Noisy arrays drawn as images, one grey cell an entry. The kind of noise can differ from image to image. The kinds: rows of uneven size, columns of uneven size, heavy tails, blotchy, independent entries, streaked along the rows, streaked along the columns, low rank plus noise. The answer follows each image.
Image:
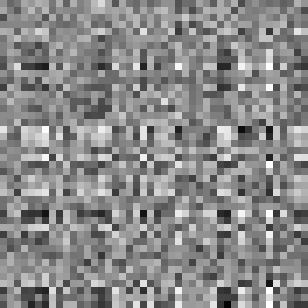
low rank plus noise
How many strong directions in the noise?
one
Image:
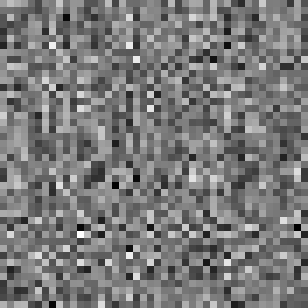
low rank plus noise
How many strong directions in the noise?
three or four
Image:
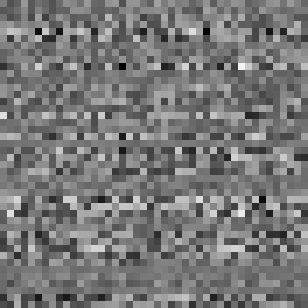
rows of uneven size
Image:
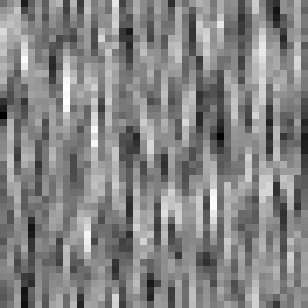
streaked along the columns
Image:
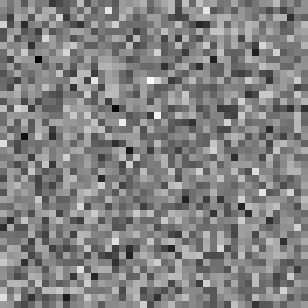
independent entries
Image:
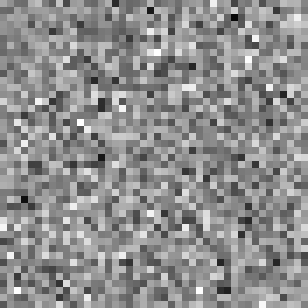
independent entries
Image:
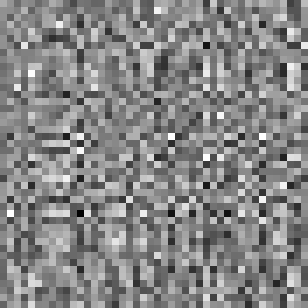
low rank plus noise
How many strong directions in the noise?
two
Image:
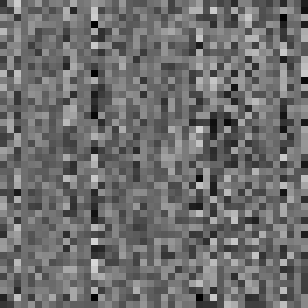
columns of uneven size
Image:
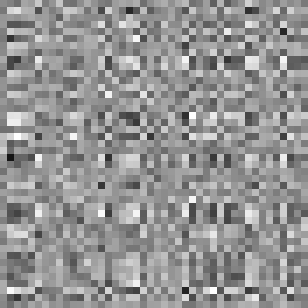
low rank plus noise
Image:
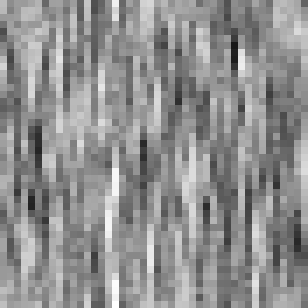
streaked along the columns
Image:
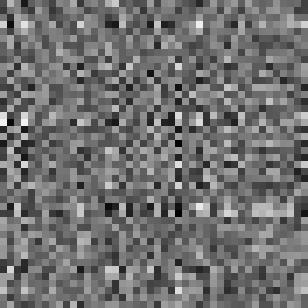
low rank plus noise
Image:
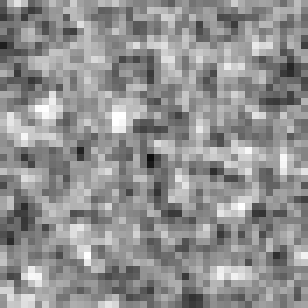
blotchy
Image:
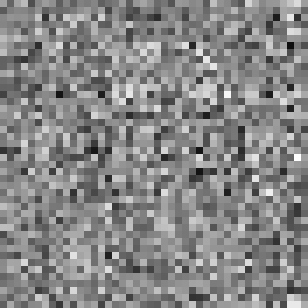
low rank plus noise
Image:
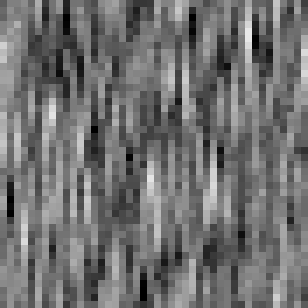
streaked along the columns
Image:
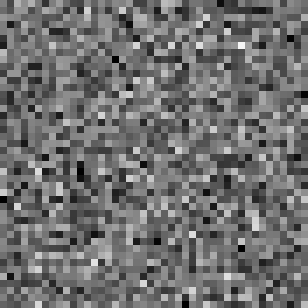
independent entries
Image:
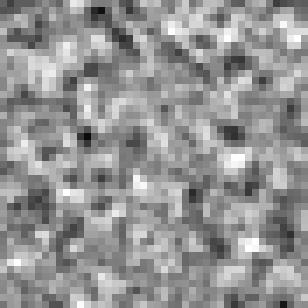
blotchy
